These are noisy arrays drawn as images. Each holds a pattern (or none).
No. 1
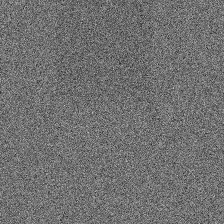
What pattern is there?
one block
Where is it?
top middle
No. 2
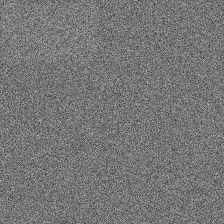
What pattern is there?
one block
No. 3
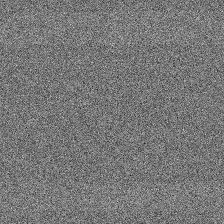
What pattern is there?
bands of rows
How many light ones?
2
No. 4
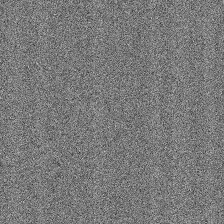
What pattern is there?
bands of columns
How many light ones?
6
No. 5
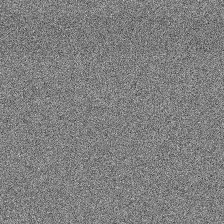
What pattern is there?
one band of rows
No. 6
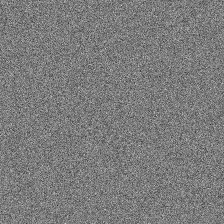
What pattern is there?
only noise
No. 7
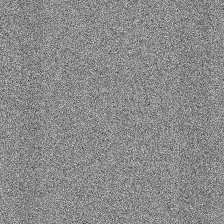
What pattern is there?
bands of columns
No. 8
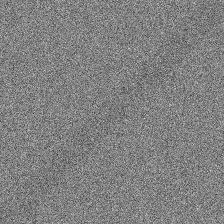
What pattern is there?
a diagonal band
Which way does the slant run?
bottom left to top right
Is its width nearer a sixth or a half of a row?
a sixth
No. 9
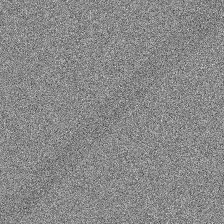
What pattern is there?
a diagonal band
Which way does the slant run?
bottom left to top right
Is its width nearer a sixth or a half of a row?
a sixth
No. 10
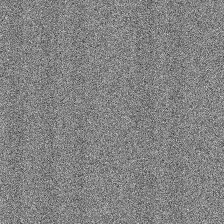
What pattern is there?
bands of columns
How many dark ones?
5
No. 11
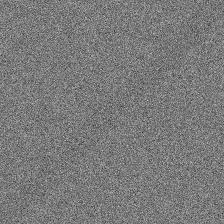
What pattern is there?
a diagonal band
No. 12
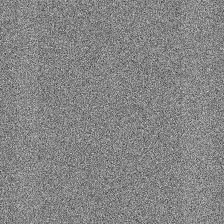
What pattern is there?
bands of columns
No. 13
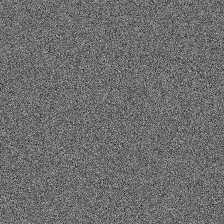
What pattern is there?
only noise
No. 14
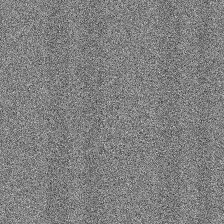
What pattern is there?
bands of columns
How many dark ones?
4
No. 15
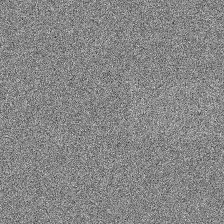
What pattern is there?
one block
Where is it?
middle right
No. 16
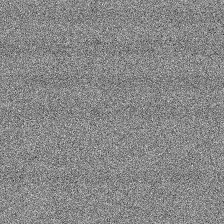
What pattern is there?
bands of rows
